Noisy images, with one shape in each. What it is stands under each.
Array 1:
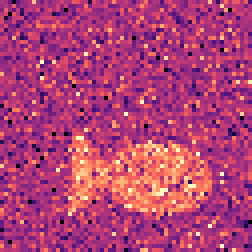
fish
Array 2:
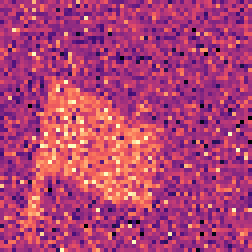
flag
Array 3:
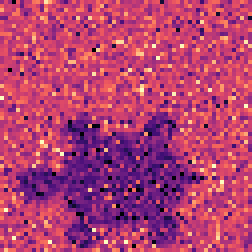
turtle
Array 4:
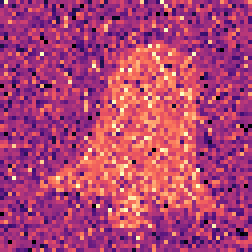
bell
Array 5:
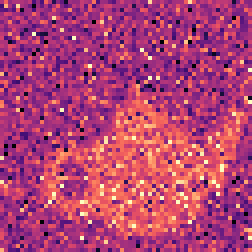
teapot
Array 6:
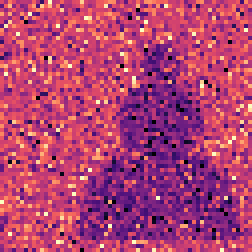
chess pawn
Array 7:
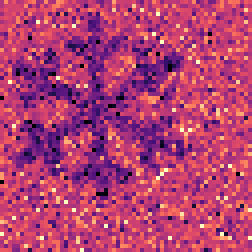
snowflake
